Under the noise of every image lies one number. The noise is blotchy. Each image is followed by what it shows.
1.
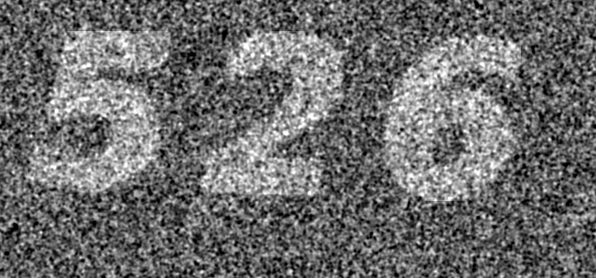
526
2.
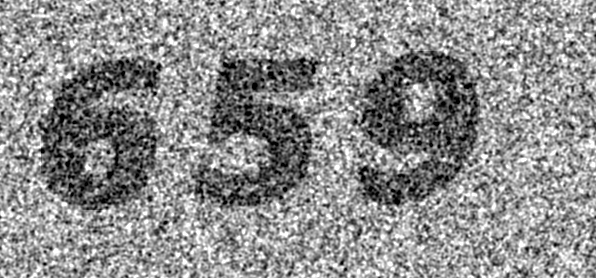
659
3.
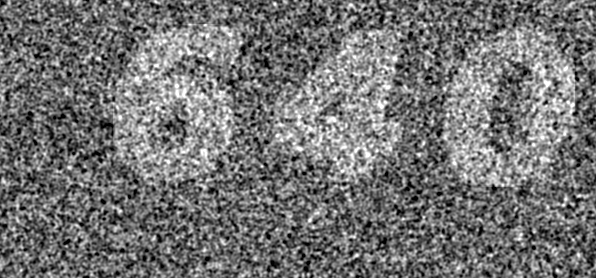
640
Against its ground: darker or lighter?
lighter
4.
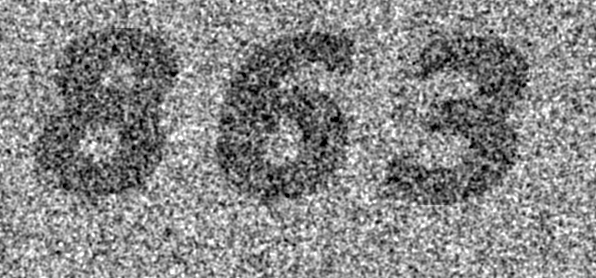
863
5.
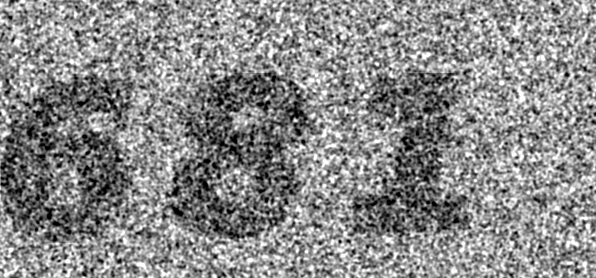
681
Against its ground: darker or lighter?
darker
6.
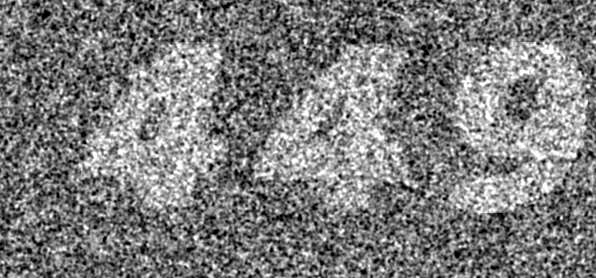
449
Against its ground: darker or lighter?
lighter
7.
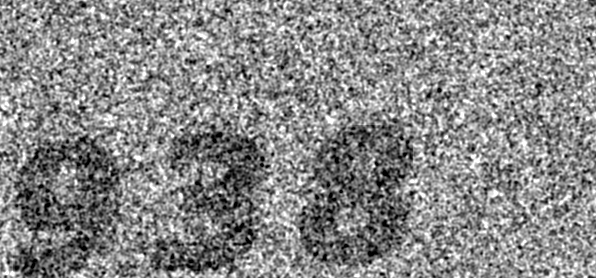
938
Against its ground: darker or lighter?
darker
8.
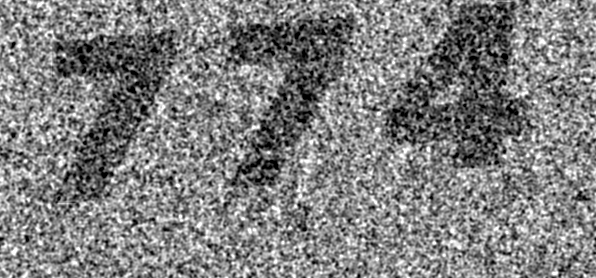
774
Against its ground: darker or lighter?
darker
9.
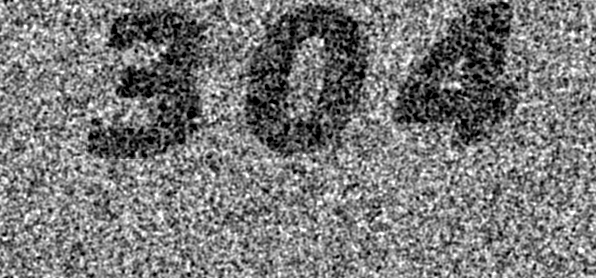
304
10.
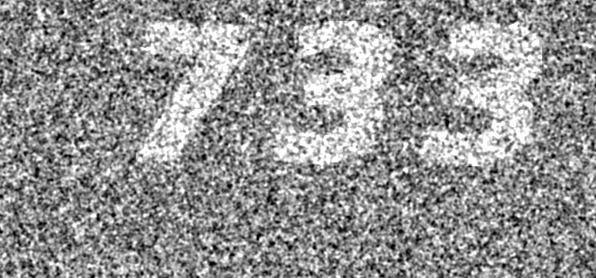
733
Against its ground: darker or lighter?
lighter
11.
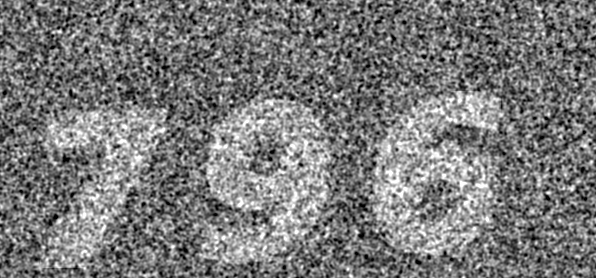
796
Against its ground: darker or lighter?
lighter
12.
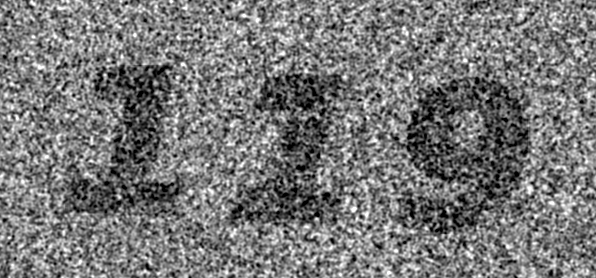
119
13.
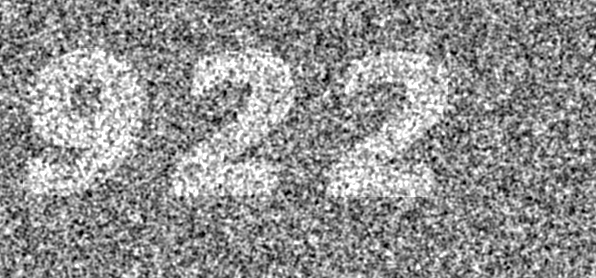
922
